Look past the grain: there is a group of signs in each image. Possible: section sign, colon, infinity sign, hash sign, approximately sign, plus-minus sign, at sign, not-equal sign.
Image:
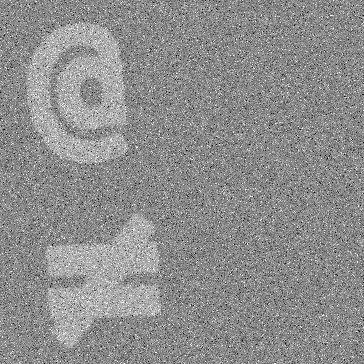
top left: light at sign; bottom left: light not-equal sign
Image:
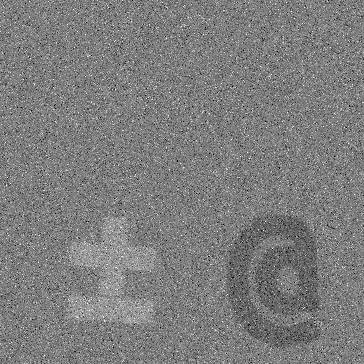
bottom left: light plus-minus sign; bottom right: dark at sign
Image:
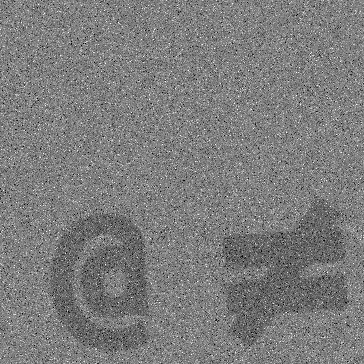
bottom left: dark at sign; bottom right: dark not-equal sign
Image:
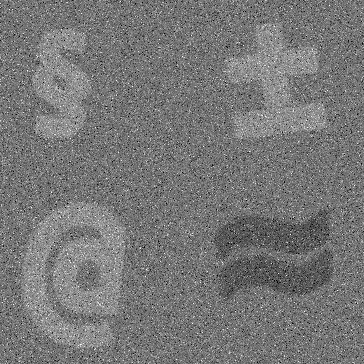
top left: light section sign; top right: light plus-minus sign; bottom left: light at sign; bottom right: dark approximately sign
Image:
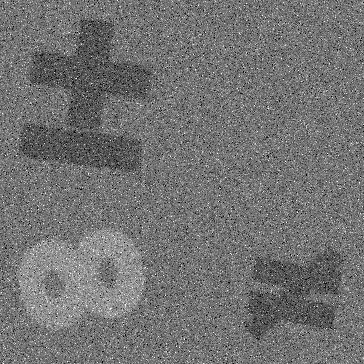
top left: dark plus-minus sign; bottom left: light infinity sign; bottom right: dark not-equal sign
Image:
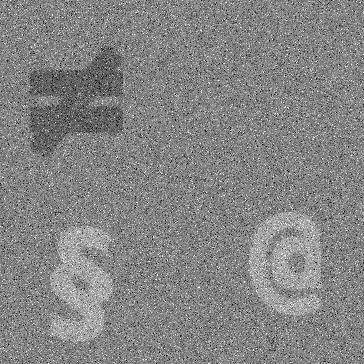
top left: dark not-equal sign; bottom left: light section sign; bottom right: light at sign
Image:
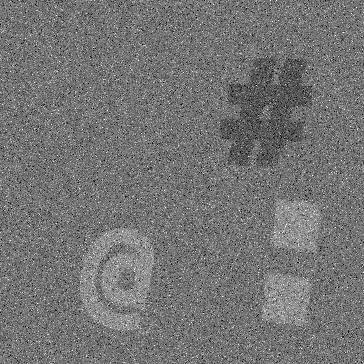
top right: dark hash sign; bottom left: light at sign; bottom right: light colon
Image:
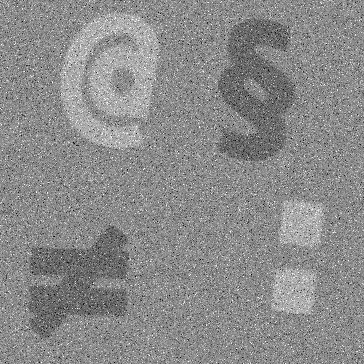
top left: light at sign; top right: dark section sign; bottom left: dark not-equal sign; bottom right: light colon
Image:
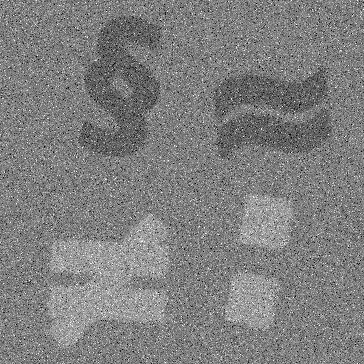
top left: dark section sign; top right: dark approximately sign; bottom left: light not-equal sign; bottom right: light colon
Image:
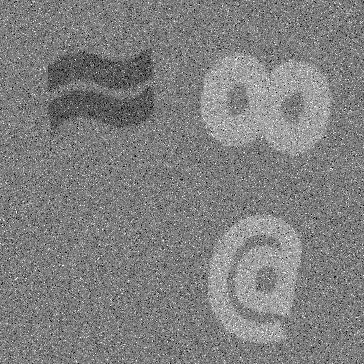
top left: dark approximately sign; top right: light infinity sign; bottom right: light at sign
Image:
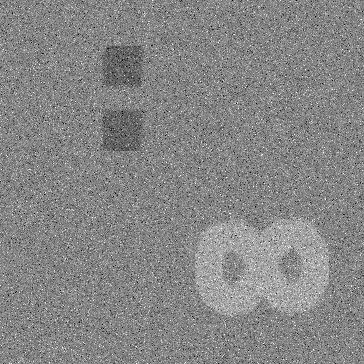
top left: dark colon; bottom right: light infinity sign
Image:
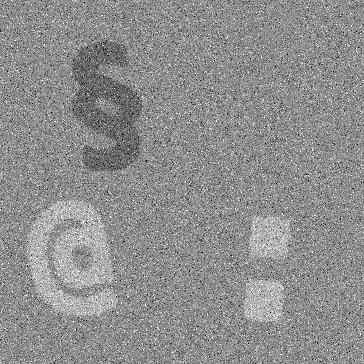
top left: dark section sign; bottom left: light at sign; bottom right: light colon
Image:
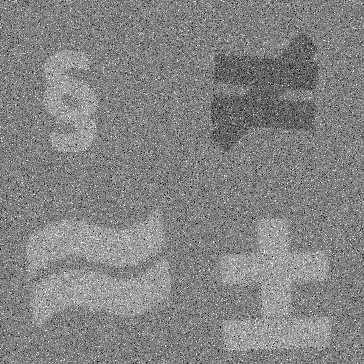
top left: light section sign; top right: dark not-equal sign; bottom left: light approximately sign; bottom right: light plus-minus sign
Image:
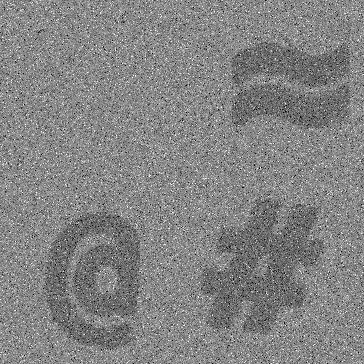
top right: dark approximately sign; bottom left: dark at sign; bottom right: dark hash sign
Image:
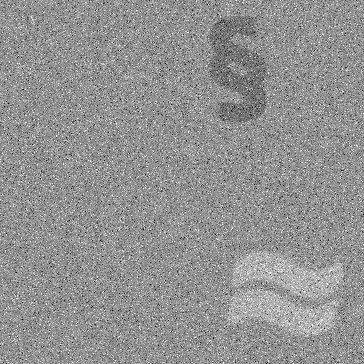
top right: dark section sign; bottom right: light approximately sign
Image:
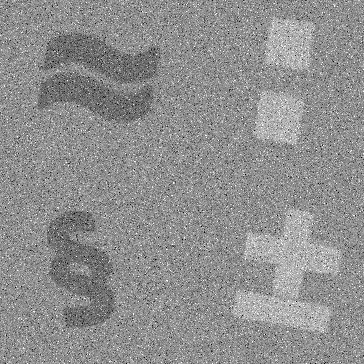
top left: dark approximately sign; top right: light colon; bottom left: dark section sign; bottom right: light plus-minus sign
